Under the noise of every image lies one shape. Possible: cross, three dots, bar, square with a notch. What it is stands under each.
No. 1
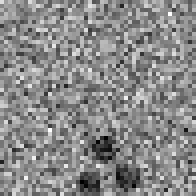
three dots
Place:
bottom middle
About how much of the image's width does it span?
a third
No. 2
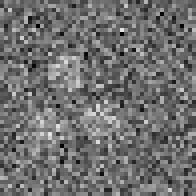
three dots
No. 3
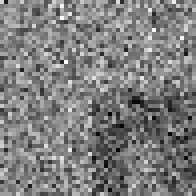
square with a notch
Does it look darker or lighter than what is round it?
darker
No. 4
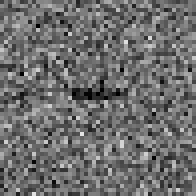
bar
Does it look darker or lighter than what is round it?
darker
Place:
centre
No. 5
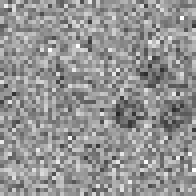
three dots
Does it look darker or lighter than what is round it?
darker
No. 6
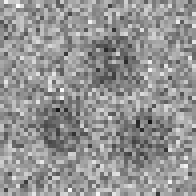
three dots
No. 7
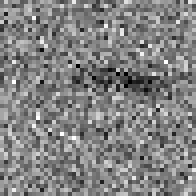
bar
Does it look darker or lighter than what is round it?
darker
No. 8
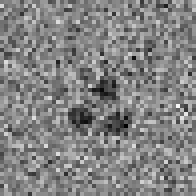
three dots
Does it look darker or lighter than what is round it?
darker
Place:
centre
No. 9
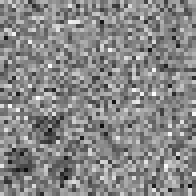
three dots
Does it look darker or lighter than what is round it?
darker
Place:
bottom left
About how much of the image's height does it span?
a third
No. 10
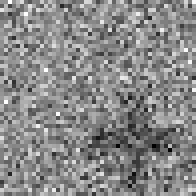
cross
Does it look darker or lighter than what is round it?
darker
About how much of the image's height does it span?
half
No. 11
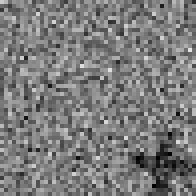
cross
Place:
bottom right
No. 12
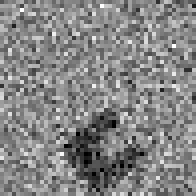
square with a notch
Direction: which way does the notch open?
up and right
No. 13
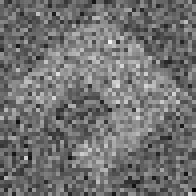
square with a notch
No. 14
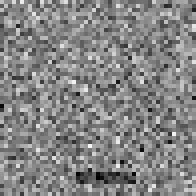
bar
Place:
bottom middle
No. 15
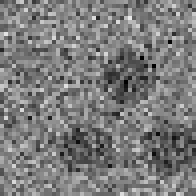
three dots
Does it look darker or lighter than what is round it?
darker
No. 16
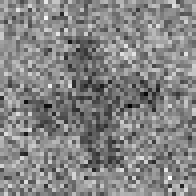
cross
